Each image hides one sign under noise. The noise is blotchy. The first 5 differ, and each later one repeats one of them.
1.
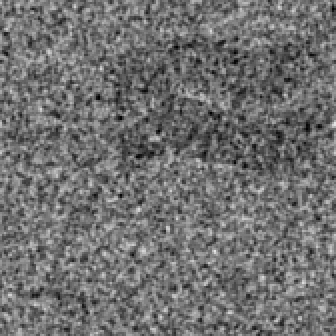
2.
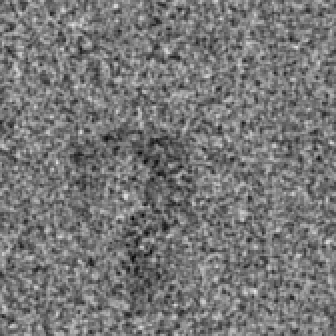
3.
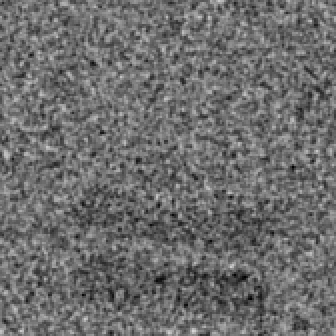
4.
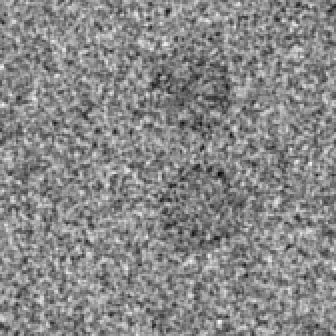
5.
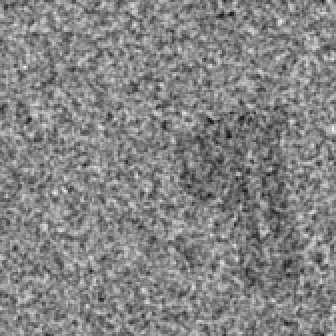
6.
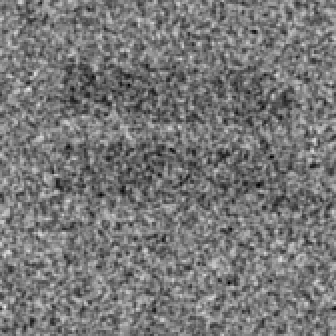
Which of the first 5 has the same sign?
3
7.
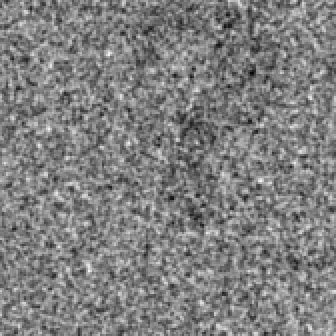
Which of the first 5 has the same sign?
2
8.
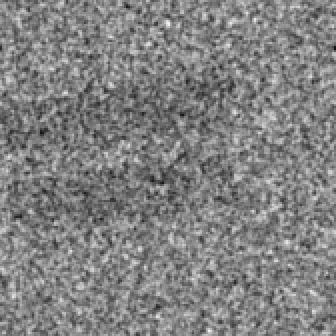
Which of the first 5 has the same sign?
3
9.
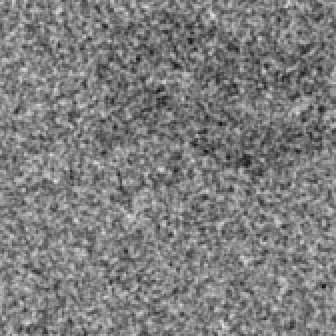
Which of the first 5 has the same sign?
1
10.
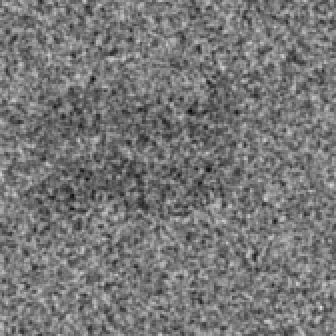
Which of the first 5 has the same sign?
1
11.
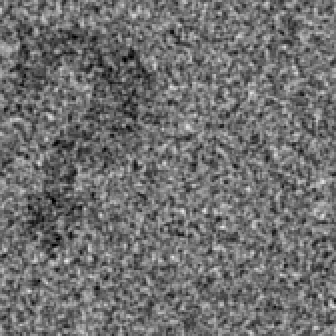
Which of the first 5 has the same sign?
2
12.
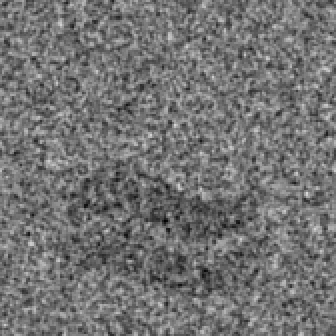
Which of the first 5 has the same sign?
1
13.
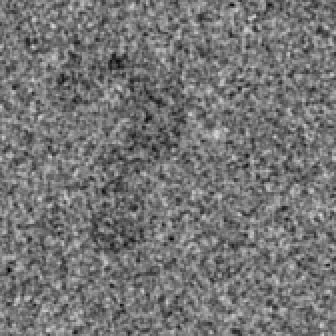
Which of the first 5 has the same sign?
2
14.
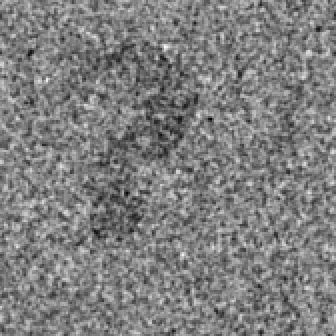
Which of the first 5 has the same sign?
2
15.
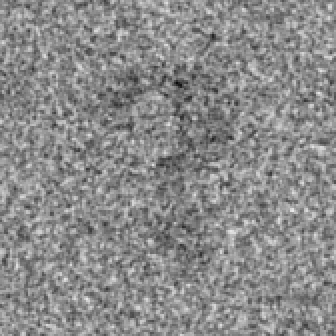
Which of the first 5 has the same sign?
2
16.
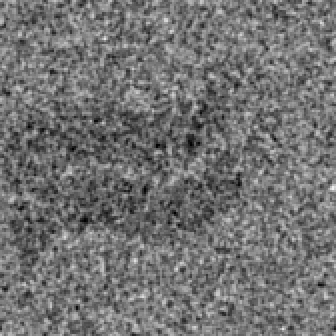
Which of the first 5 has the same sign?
1
